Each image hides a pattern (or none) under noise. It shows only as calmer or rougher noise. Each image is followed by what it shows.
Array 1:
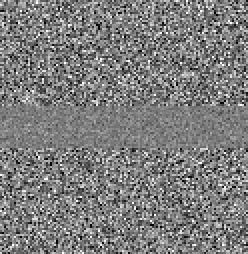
one horizontal stripe
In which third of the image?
middle
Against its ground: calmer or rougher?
calmer
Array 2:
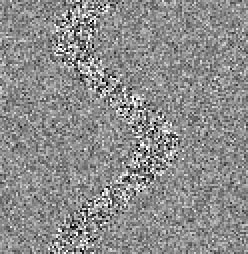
a wavy band
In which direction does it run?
top to bottom
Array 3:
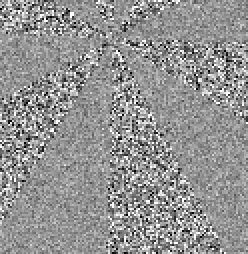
spokes from one point
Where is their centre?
top middle
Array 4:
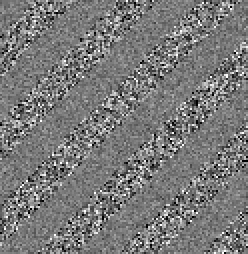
diagonal stripes
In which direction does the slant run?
bottom left to top right
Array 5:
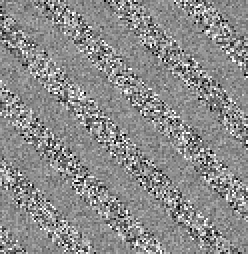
diagonal stripes
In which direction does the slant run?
top left to bottom right
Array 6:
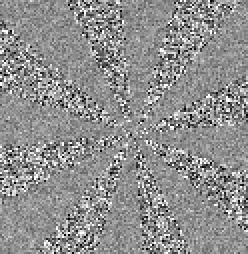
spokes from one point
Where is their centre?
centre
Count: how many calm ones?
8
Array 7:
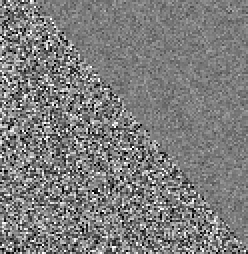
a sharp edge
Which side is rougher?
bottom left
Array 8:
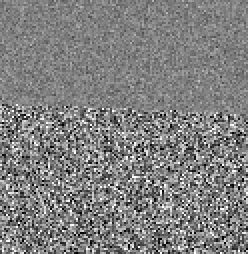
a sharp edge
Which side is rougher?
bottom
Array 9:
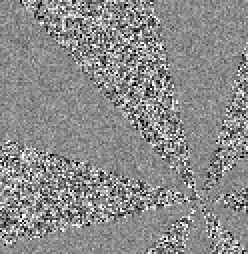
spokes from one point
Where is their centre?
bottom right
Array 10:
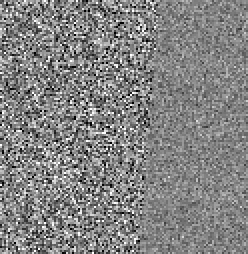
a sharp edge
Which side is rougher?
left
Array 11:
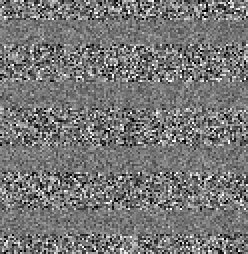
horizontal stripes
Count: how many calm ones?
4
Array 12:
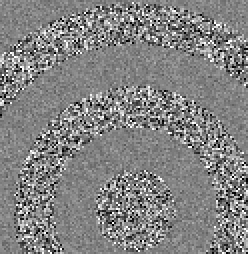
rings round one point
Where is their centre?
bottom middle
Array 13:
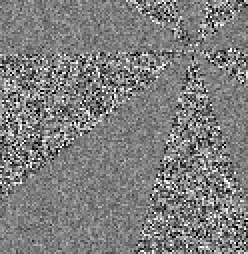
spokes from one point
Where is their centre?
top right
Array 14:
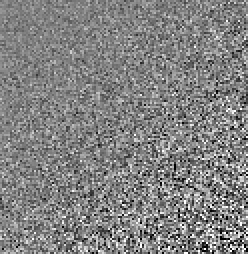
a smooth slope
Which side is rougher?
bottom right
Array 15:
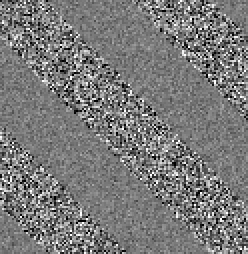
diagonal stripes
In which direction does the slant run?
top left to bottom right
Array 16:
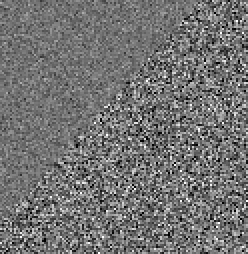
a sharp edge
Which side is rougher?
bottom right
